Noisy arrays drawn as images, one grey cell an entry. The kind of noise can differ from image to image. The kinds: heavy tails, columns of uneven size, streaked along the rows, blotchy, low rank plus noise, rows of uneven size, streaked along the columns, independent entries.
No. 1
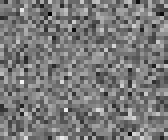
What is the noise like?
low rank plus noise
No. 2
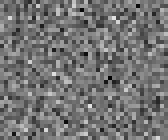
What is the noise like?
independent entries
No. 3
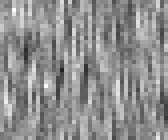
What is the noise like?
streaked along the columns
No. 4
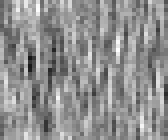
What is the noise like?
streaked along the columns
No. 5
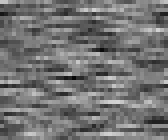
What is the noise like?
streaked along the rows
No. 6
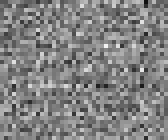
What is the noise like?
low rank plus noise
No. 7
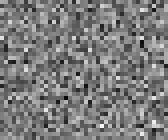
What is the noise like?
low rank plus noise
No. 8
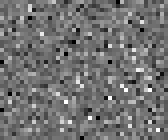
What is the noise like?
heavy tails
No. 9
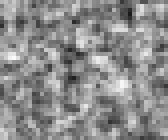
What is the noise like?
blotchy
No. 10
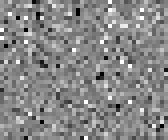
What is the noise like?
heavy tails
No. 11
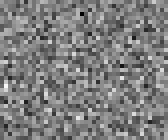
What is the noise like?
independent entries
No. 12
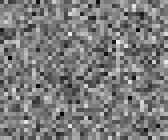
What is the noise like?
independent entries
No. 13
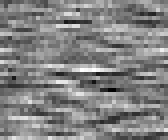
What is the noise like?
streaked along the rows
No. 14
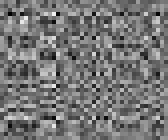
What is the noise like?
low rank plus noise
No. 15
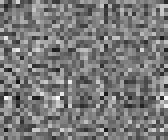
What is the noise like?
low rank plus noise
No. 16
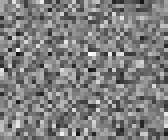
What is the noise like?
low rank plus noise
